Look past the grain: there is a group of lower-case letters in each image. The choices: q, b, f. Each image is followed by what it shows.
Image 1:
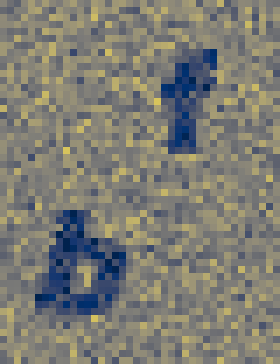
top right: dark f; bottom left: dark b
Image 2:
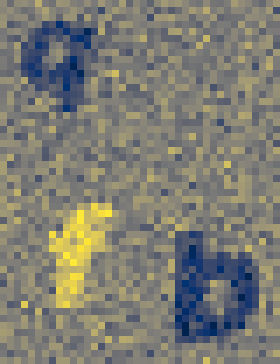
top left: dark q; bottom left: light f; bottom right: dark b
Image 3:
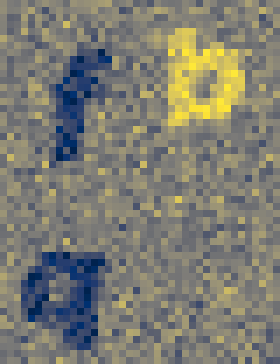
top left: dark f; top right: light b; bottom left: dark q
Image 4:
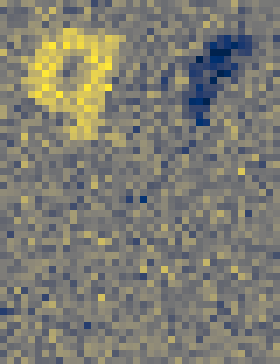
top left: light q; top right: dark f
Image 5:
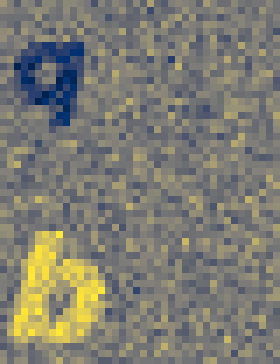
top left: dark q; bottom left: light b
